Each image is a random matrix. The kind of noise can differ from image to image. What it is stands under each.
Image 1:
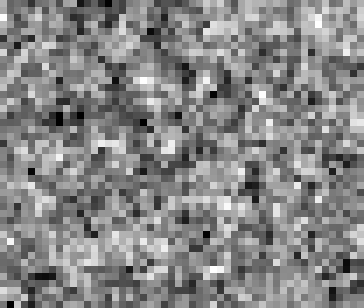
blotchy
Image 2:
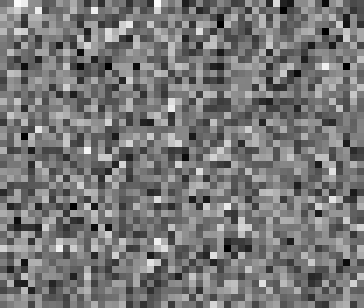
low rank plus noise
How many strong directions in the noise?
two
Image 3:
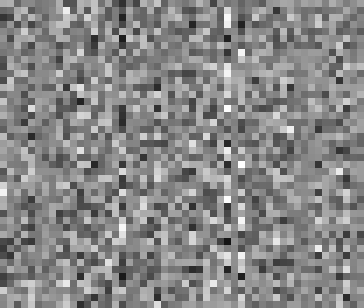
columns of uneven size
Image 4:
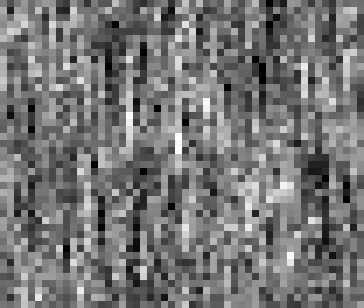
streaked along the columns
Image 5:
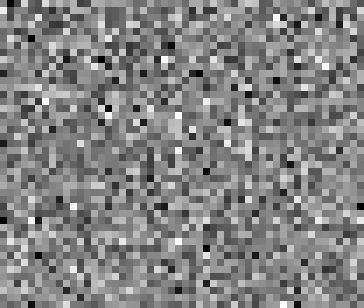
independent entries
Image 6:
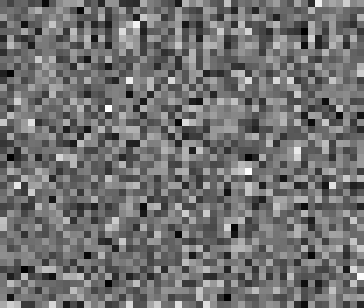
low rank plus noise
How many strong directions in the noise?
one
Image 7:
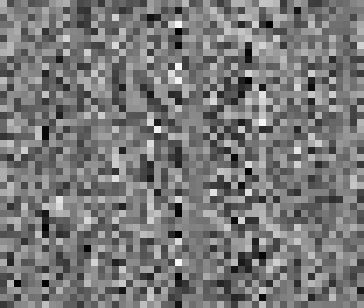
columns of uneven size
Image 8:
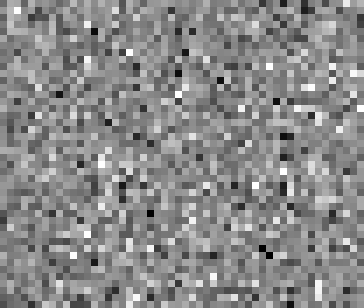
heavy tails
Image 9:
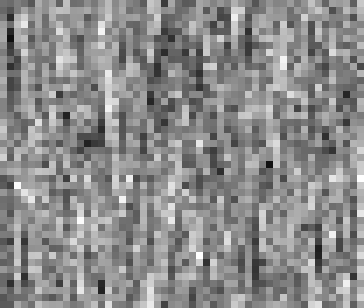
streaked along the columns
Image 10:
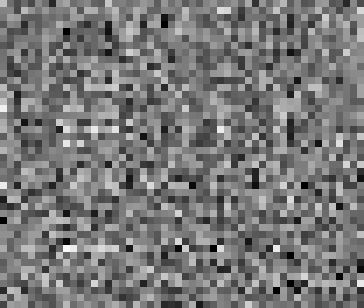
low rank plus noise
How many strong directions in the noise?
three or four
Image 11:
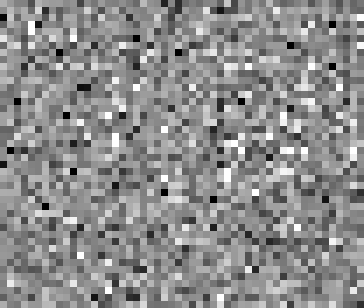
heavy tails
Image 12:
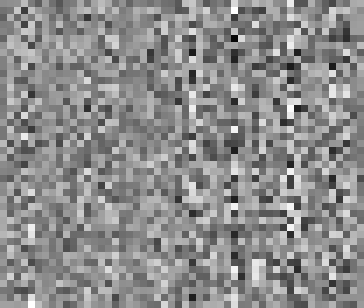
columns of uneven size
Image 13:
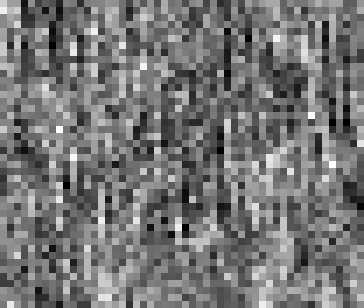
streaked along the columns
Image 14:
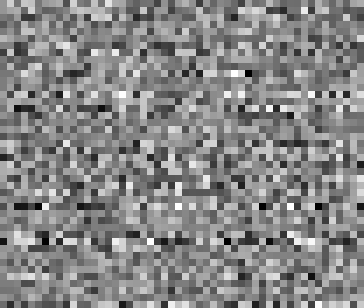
rows of uneven size
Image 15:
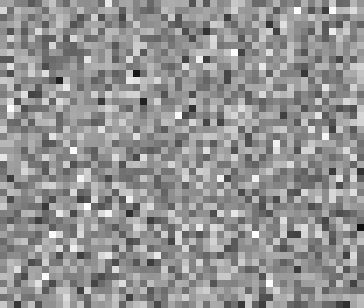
independent entries
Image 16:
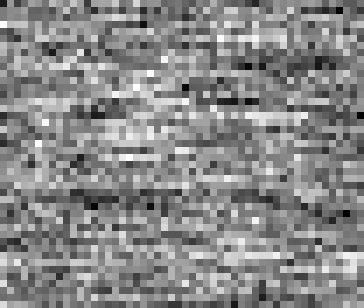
streaked along the rows
